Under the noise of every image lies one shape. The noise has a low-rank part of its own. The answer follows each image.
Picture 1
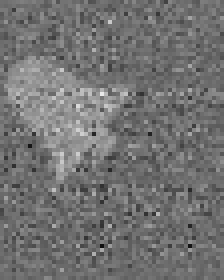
bell
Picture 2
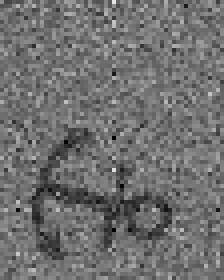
anchor
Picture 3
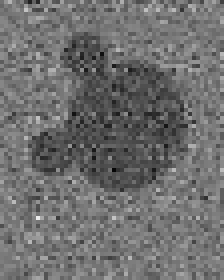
bear's head
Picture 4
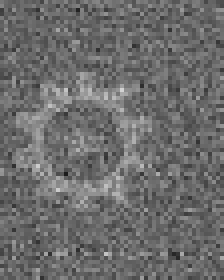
gear
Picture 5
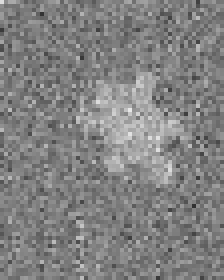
turtle
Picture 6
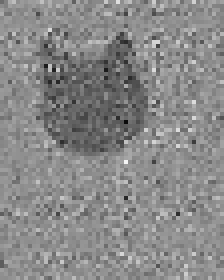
cat's head
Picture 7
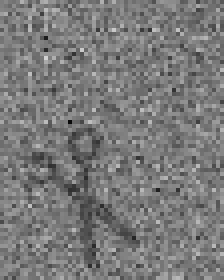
pair of scissors
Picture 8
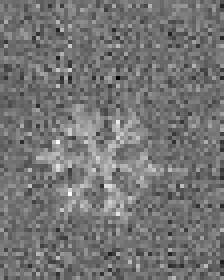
snowflake
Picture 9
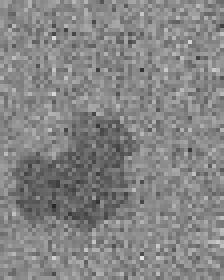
car
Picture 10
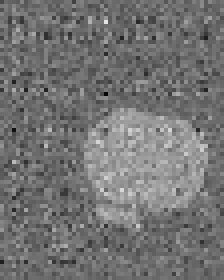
apple
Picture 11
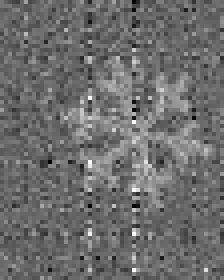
snowflake
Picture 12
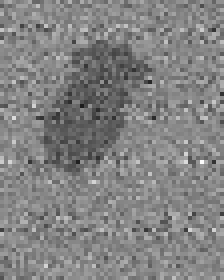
footprint
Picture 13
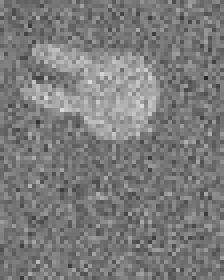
rabbit's head
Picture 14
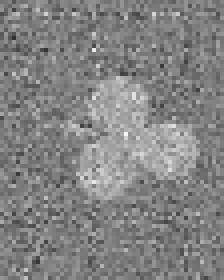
club
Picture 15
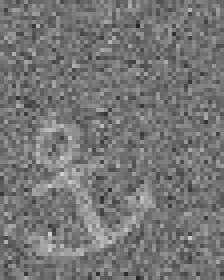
anchor
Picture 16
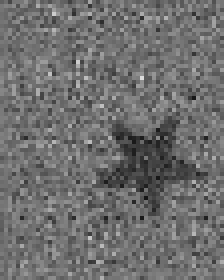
star
